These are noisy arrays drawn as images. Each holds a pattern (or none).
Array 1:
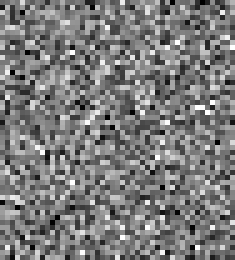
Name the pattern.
only noise
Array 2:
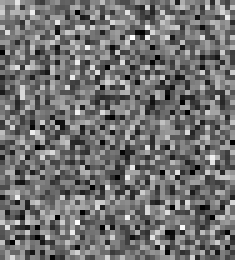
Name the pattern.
only noise
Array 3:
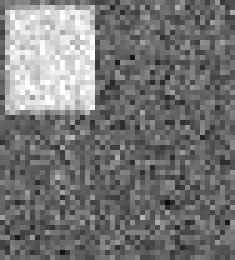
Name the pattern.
one block
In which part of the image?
top left
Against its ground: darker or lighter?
lighter
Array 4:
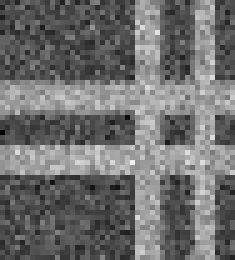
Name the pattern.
bands of rows crossing bands of columns
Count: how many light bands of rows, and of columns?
2 and 2
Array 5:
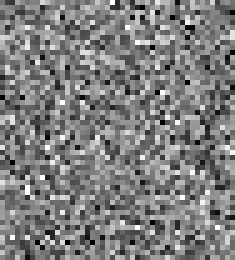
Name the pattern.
only noise
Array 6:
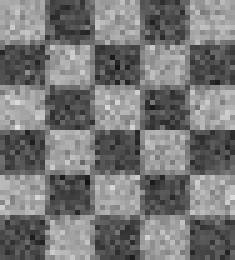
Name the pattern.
a checkerboard
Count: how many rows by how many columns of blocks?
6 by 5
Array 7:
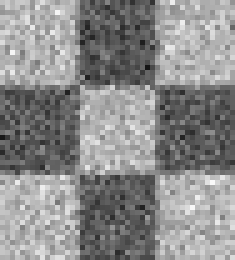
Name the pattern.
a checkerboard
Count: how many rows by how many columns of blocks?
3 by 3
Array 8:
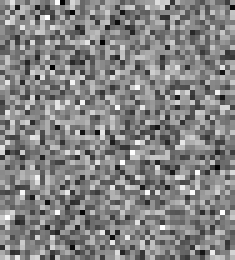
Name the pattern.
only noise
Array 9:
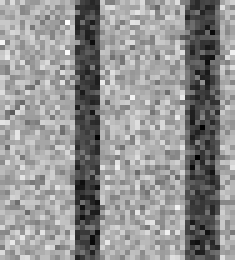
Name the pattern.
bands of columns
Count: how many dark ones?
2
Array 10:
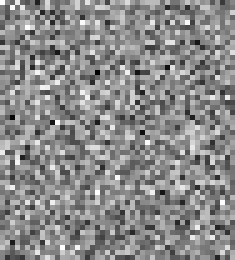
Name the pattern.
only noise
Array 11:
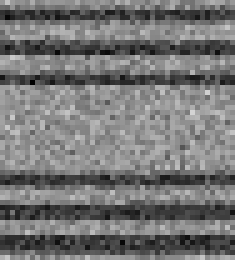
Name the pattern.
bands of rows
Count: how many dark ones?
6
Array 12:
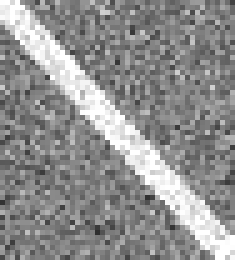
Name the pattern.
a diagonal band
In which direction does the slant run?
top left to bottom right
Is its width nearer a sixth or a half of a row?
a sixth
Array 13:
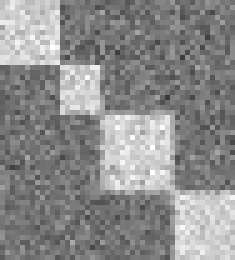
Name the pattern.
blocks along the diagonal
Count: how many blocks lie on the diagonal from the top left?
4
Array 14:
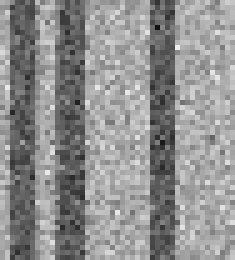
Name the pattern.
bands of columns
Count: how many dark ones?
3
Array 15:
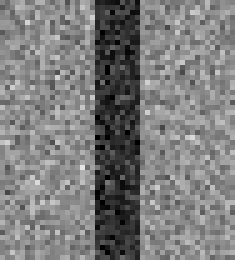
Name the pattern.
one band of columns
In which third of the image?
middle
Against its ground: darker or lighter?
darker
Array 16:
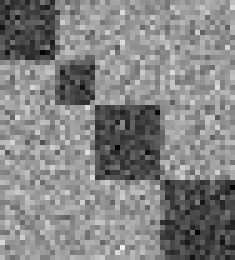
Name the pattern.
blocks along the diagonal
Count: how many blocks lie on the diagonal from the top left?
4
